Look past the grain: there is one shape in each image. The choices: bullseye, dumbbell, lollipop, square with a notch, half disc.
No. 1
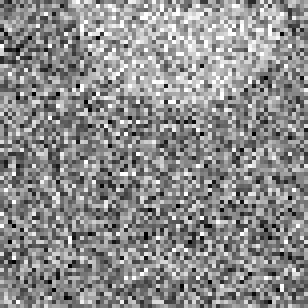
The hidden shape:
half disc
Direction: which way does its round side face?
down
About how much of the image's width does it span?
two thirds
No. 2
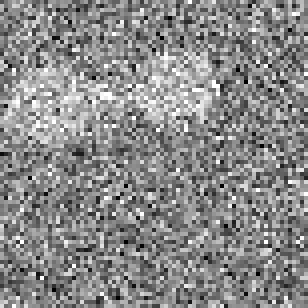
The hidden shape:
dumbbell
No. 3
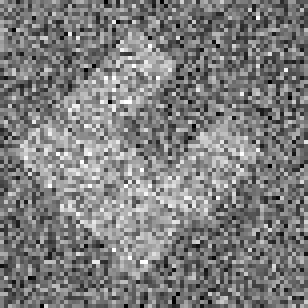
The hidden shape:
square with a notch
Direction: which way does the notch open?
up and right
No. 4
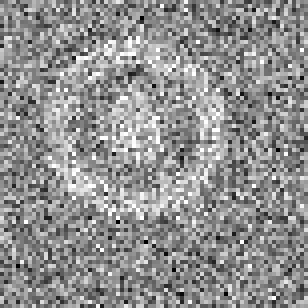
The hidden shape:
bullseye
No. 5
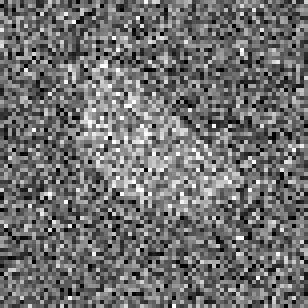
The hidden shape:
half disc
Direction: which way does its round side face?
down and left
